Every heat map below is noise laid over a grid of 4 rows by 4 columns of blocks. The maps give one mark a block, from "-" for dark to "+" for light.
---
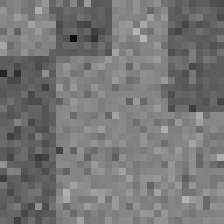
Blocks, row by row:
+ - + -
- + + -
- + + +
- + + +
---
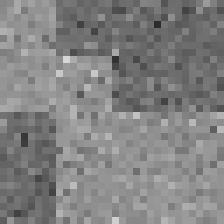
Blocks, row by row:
+ - - -
+ + - -
- + + +
- + + +
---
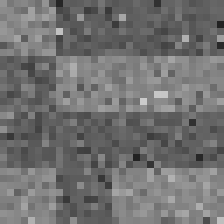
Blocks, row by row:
+ - - -
- + + +
- - - -
+ - + +
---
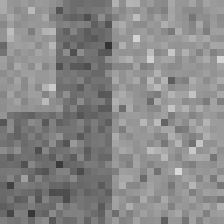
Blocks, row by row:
+ - + +
+ - + +
- - + +
- - + +
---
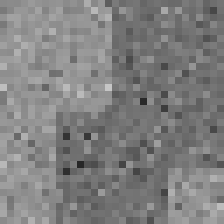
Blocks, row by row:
+ + - -
+ + - -
+ - - -
+ - - +
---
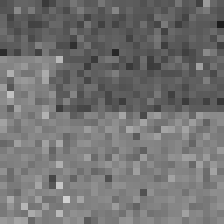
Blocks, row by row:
- - - -
+ - - -
+ + + +
+ + + +
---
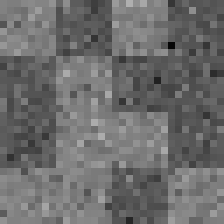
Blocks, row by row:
+ - + -
- + - -
- + + -
+ + - +
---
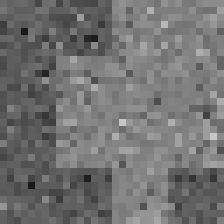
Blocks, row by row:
- - + +
- + + +
- + + +
- - + -
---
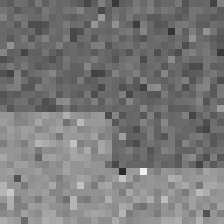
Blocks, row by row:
- - - -
- - - -
+ + - -
+ + + +
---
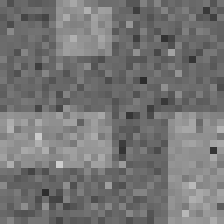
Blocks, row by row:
- + - -
- - - -
+ + - +
- - - +
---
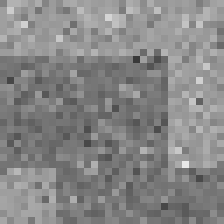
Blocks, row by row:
+ + + +
- - - +
- - - +
+ - - -
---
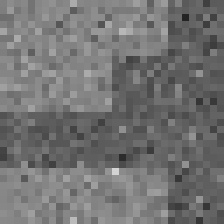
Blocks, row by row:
+ + + -
+ + - -
- - - -
+ + + -
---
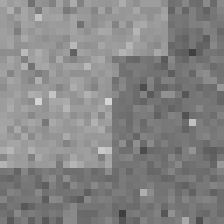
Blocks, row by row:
+ + + -
+ + - -
+ + - -
- - - -
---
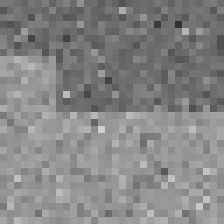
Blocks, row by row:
- - - -
+ - - -
+ + + +
+ + + +
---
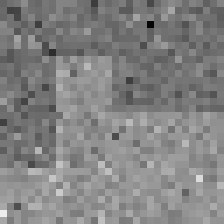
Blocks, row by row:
- - - -
- + - -
- + + +
+ + + +
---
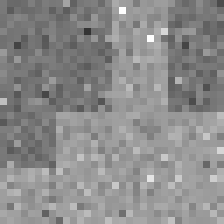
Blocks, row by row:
- - + -
- - + -
- + + +
+ + + +
